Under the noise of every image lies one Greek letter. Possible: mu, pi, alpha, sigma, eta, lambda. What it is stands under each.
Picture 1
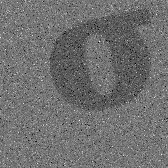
sigma
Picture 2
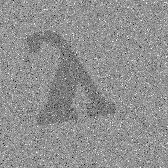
lambda
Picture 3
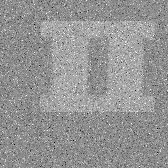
pi
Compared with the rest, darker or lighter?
lighter
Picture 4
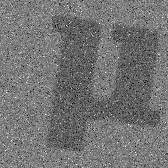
mu
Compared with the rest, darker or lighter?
darker
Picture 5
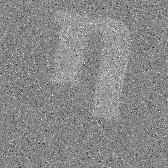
eta
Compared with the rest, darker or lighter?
lighter
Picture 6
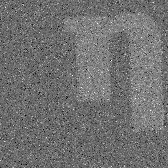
eta
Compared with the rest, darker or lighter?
lighter
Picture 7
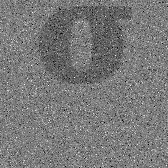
sigma
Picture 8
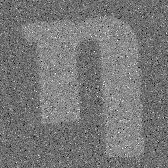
eta
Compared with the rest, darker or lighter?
lighter
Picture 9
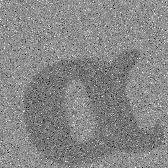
alpha
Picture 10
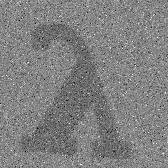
lambda
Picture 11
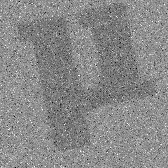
mu
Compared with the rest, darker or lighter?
darker
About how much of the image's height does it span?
nearly all
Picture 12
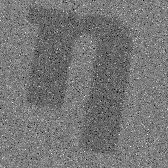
eta
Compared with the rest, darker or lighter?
darker
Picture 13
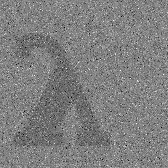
lambda
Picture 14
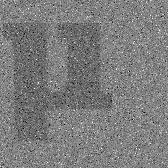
mu
